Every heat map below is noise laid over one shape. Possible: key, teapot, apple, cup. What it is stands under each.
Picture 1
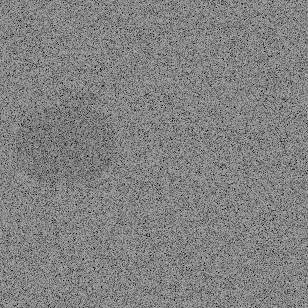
apple
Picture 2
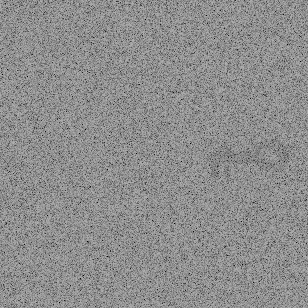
key
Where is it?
middle right
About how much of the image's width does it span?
a quarter
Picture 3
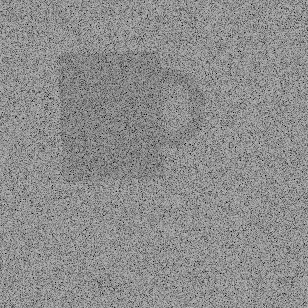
cup
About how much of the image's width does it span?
half
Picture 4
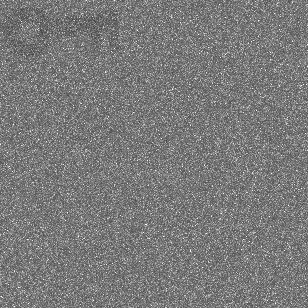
key
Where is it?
top left
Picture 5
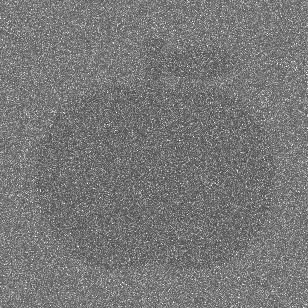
apple
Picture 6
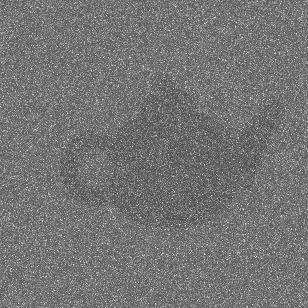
teapot
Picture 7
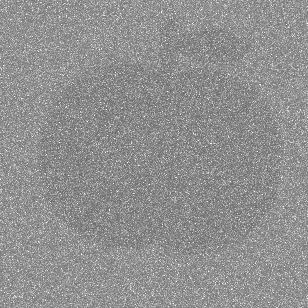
apple
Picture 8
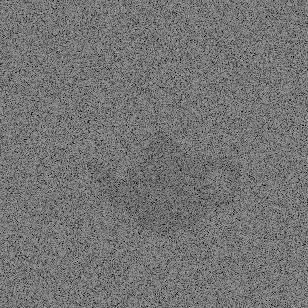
teapot
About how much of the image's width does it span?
half
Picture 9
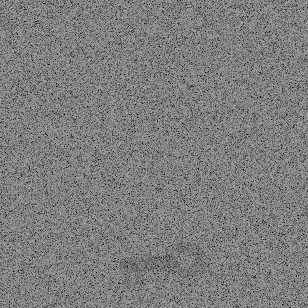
key
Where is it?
bottom middle
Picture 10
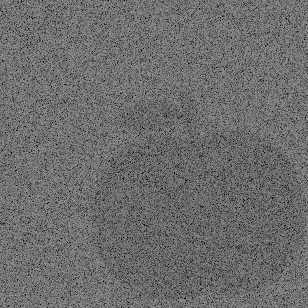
apple
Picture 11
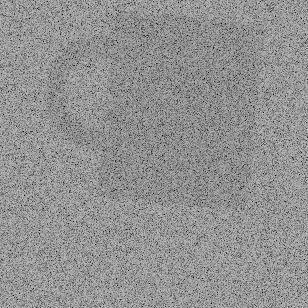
cup
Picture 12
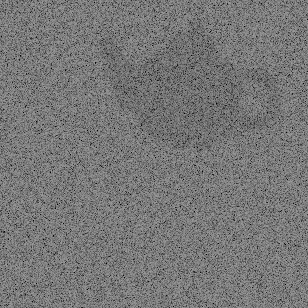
teapot
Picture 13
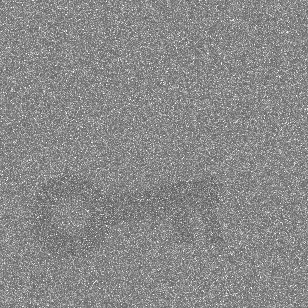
key
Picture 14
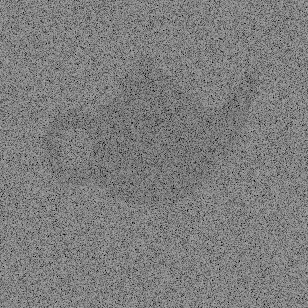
teapot
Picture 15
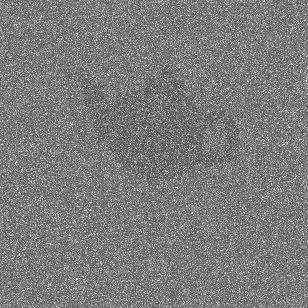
teapot
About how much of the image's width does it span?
half
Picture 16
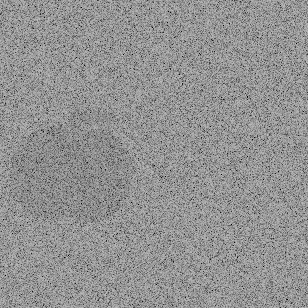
apple
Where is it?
middle left
